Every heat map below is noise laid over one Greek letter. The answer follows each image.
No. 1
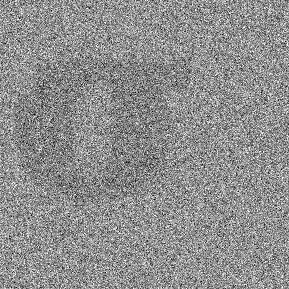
dark sigma
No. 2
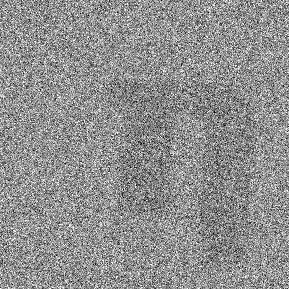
dark eta
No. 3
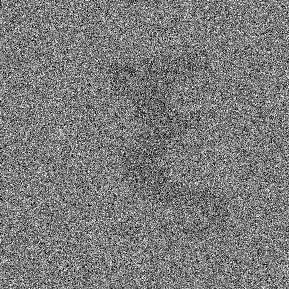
dark xi
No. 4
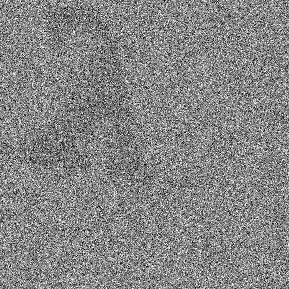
dark lambda
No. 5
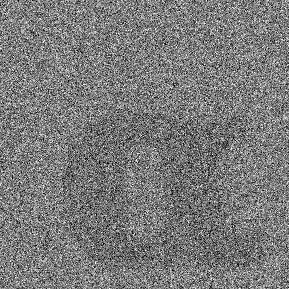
dark alpha
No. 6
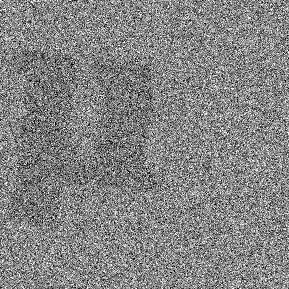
dark mu
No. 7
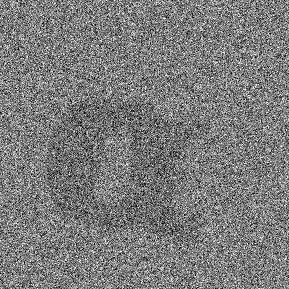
dark alpha
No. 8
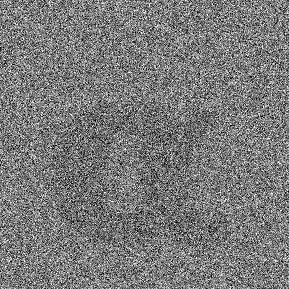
dark alpha
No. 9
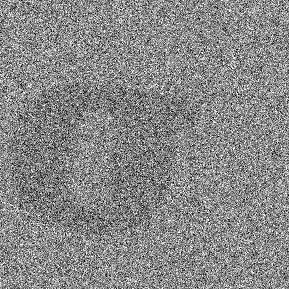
dark sigma
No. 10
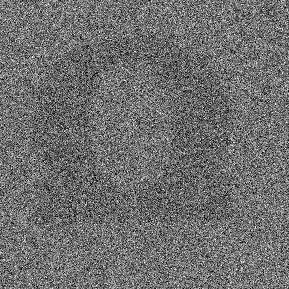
dark omega
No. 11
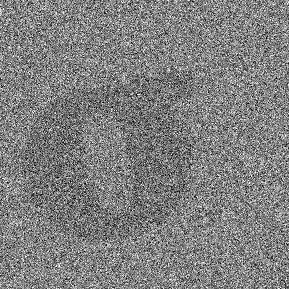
dark sigma
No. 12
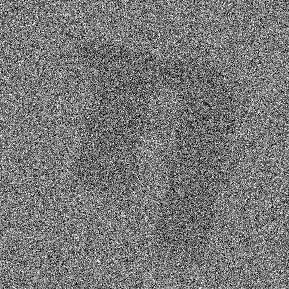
dark eta
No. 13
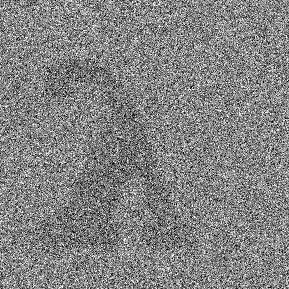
dark lambda
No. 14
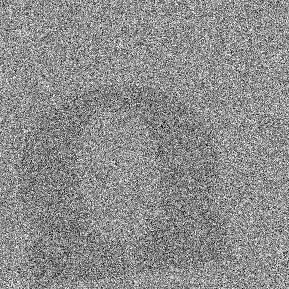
dark omega
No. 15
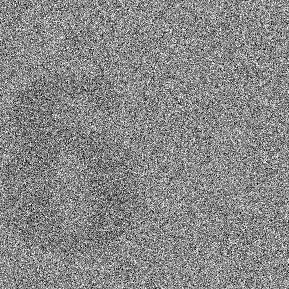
dark delta
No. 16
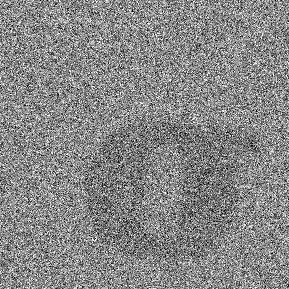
dark sigma
